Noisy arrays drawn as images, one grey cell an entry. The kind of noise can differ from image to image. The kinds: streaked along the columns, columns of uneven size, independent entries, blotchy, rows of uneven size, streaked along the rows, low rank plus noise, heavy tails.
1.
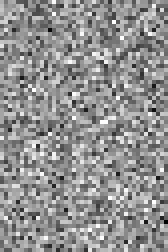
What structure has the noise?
independent entries
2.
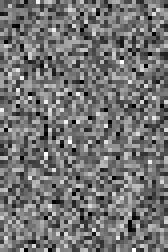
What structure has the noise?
independent entries
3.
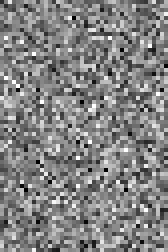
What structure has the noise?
independent entries
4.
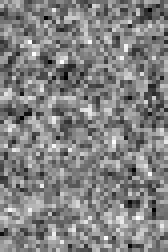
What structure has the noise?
blotchy
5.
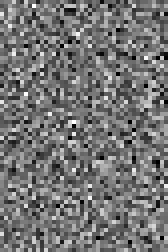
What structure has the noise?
low rank plus noise
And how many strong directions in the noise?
three or four
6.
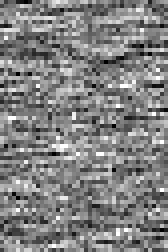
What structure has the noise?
streaked along the rows
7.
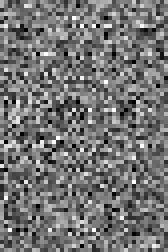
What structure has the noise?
low rank plus noise
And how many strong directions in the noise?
five to eight
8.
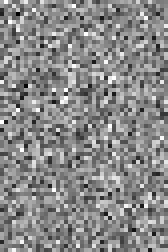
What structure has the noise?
independent entries
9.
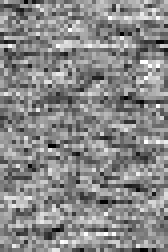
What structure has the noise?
streaked along the rows
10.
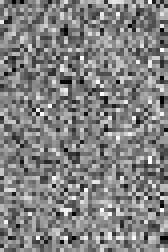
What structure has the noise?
low rank plus noise
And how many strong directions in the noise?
three or four
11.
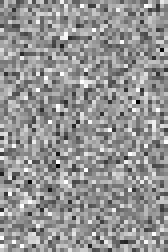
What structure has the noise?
independent entries
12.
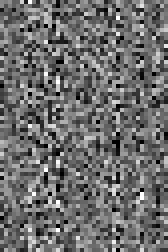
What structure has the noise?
columns of uneven size
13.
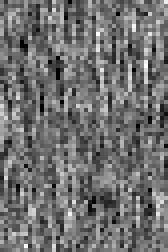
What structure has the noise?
streaked along the columns
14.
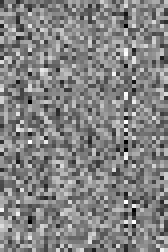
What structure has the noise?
columns of uneven size
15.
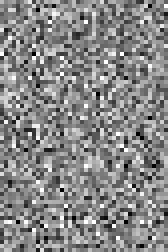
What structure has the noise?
low rank plus noise
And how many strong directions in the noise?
three or four
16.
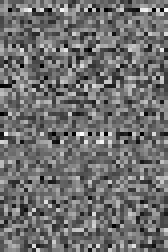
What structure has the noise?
rows of uneven size
